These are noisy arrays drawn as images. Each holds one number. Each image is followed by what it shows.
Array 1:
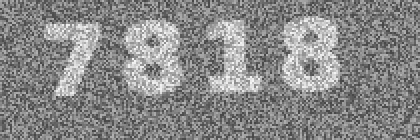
7818
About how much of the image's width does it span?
two thirds
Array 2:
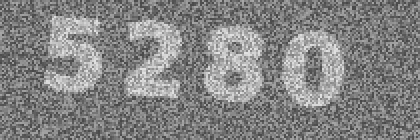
5280
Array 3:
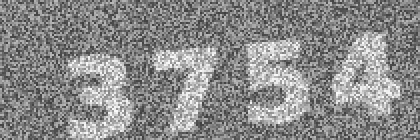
3754
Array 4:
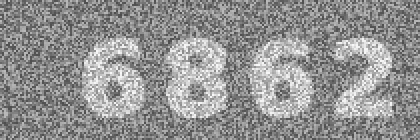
6862
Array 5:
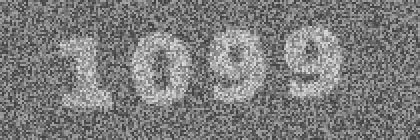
1099
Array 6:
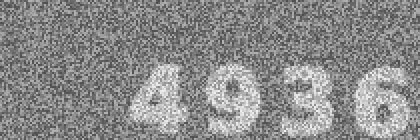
4936
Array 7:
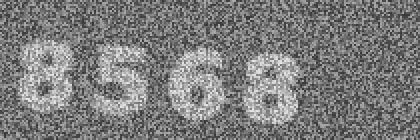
8568
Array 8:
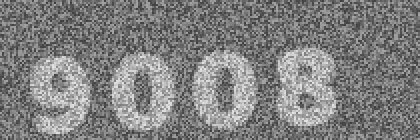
9008
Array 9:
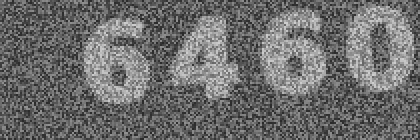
6460
